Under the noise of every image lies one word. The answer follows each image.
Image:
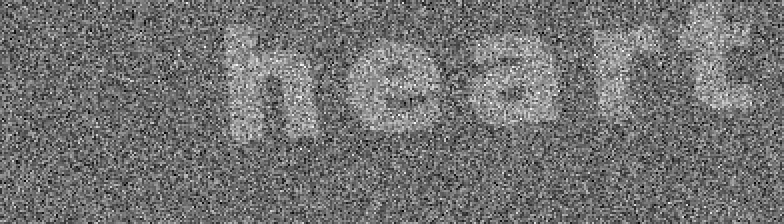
heart
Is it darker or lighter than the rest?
lighter
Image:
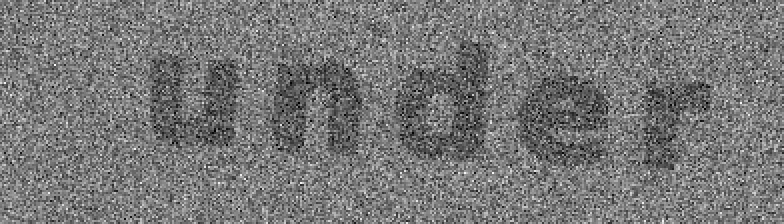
under
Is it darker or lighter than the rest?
darker
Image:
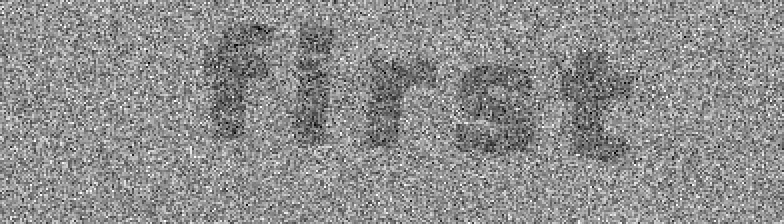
first
